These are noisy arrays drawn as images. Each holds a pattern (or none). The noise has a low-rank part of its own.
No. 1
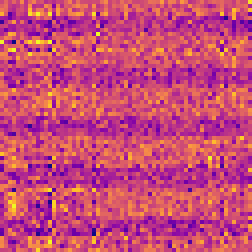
horizontal stripes
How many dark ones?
5
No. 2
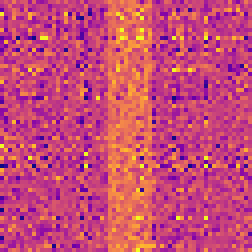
one vertical stripe
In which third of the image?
middle
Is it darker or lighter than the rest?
lighter
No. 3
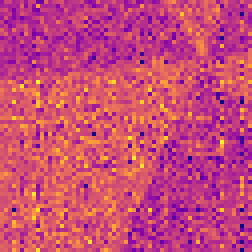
spokes from one point
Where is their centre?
top right
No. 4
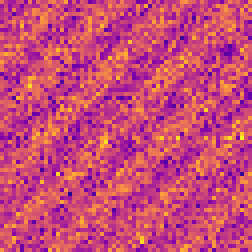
diagonal stripes
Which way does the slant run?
bottom left to top right
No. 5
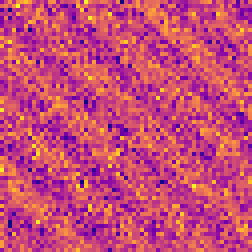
diagonal stripes
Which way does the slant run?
top left to bottom right
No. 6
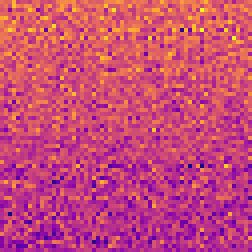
a smooth slope
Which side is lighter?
top
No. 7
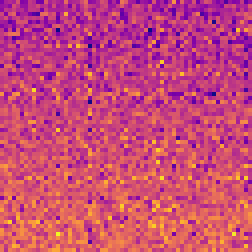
a smooth slope
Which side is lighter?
bottom
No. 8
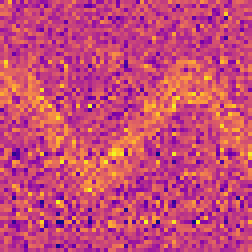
a wavy band
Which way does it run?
left to right
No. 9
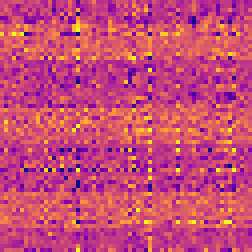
horizontal stripes
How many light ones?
3
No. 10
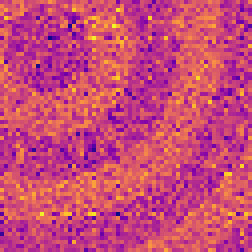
rings round one point
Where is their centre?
top left
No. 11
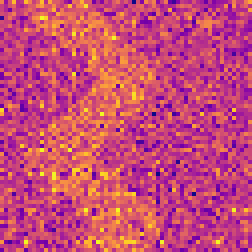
a wavy band
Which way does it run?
top to bottom
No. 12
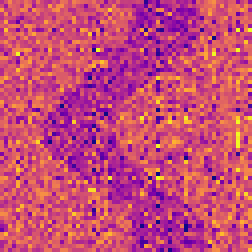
a wavy band
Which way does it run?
top to bottom
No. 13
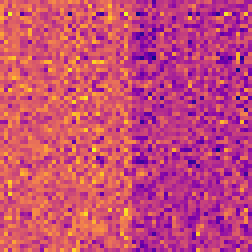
a sharp edge
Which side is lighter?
left
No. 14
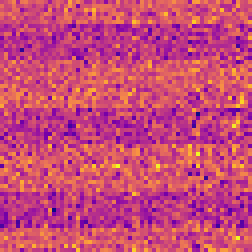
horizontal stripes
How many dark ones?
3
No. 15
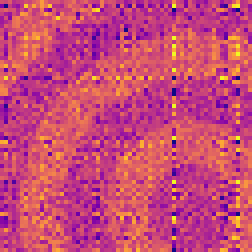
rings round one point
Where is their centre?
bottom right
